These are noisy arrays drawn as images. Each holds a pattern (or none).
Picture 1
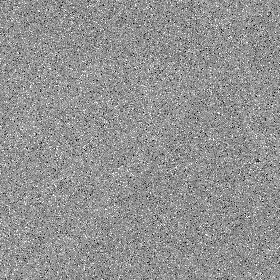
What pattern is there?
spokes from one point
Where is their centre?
top right
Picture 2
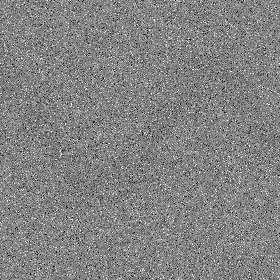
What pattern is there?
a wavy band
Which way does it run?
left to right
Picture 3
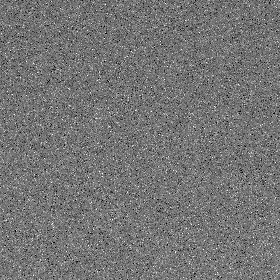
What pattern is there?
a smooth slope
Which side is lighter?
bottom
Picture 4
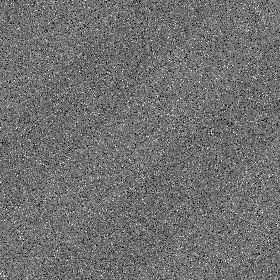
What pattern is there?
diagonal stripes
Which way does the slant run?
bottom left to top right
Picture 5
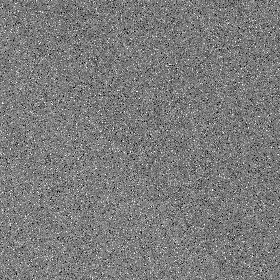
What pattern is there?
a sharp edge
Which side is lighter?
bottom left
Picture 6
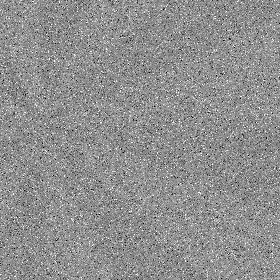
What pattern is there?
spokes from one point
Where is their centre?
middle left
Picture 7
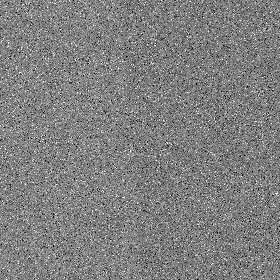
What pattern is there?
a sharp edge
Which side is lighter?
left
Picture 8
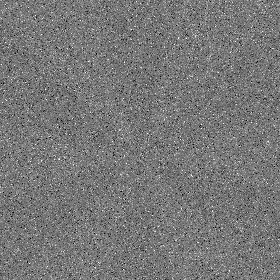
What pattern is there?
spokes from one point
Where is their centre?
centre
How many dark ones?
6
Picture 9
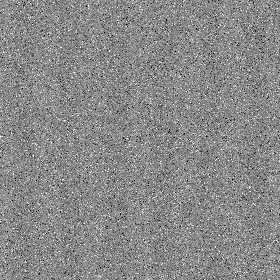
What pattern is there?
vertical stripes
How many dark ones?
6
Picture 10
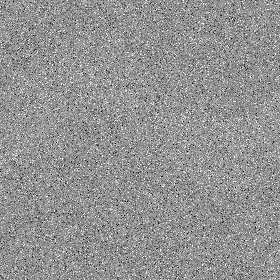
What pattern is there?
a wavy band
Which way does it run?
left to right
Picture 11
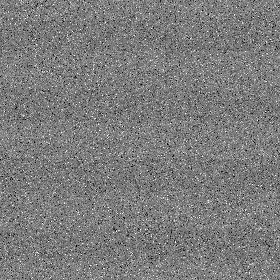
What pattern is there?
horizontal stripes
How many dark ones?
4
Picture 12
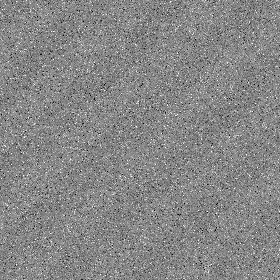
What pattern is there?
diagonal stripes
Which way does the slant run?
bottom left to top right
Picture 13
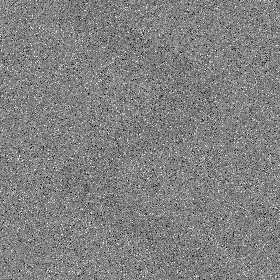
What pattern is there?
a wavy band
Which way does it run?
top to bottom
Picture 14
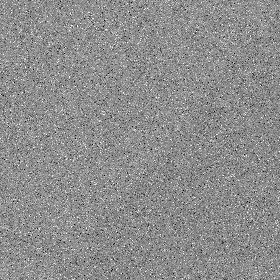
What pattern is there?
a sharp edge
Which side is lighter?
top left
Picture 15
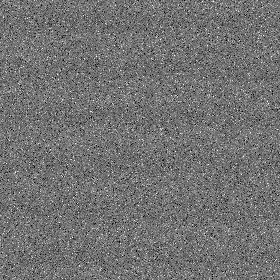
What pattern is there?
horizontal stripes
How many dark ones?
6
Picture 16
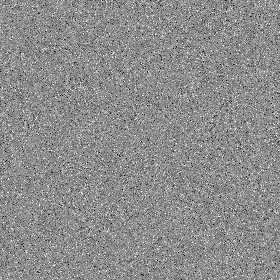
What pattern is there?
only noise
